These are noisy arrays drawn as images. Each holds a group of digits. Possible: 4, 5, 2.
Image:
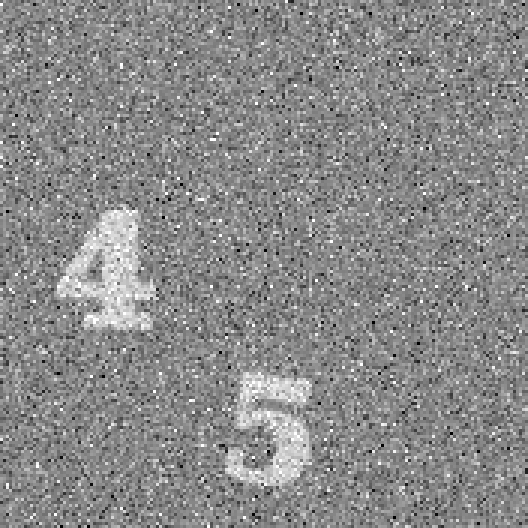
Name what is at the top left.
nothing
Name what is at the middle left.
4
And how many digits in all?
2
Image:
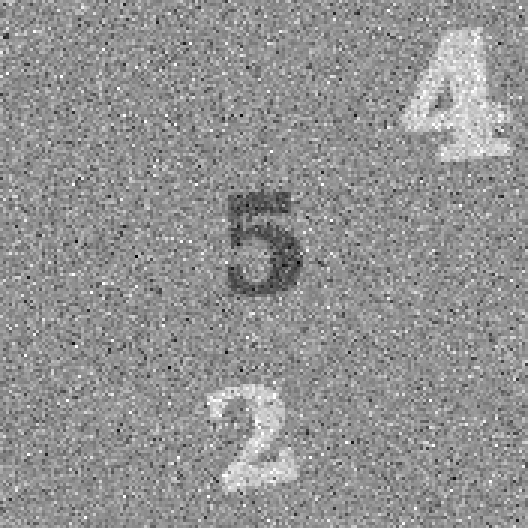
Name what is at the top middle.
nothing
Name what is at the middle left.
nothing
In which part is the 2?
bottom middle
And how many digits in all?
3
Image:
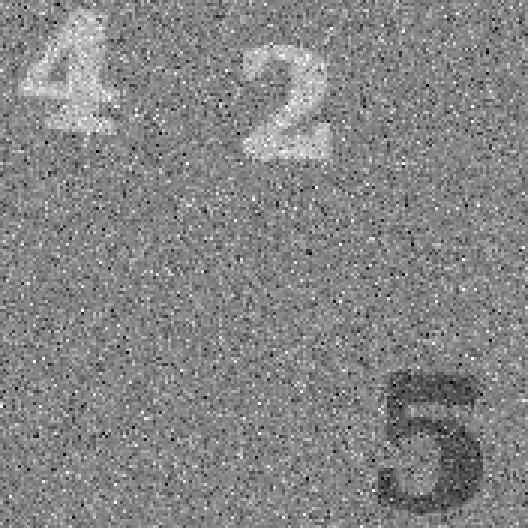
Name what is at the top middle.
2
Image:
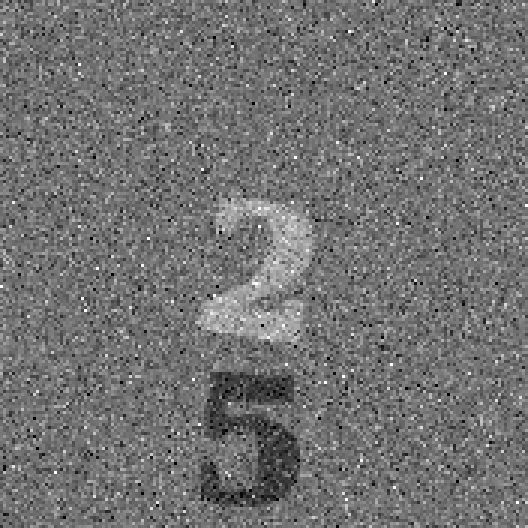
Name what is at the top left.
nothing
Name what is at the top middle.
nothing
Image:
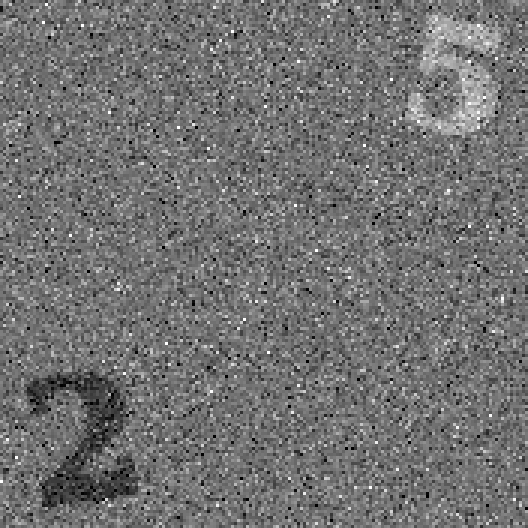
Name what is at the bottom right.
nothing
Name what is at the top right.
5
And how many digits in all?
2
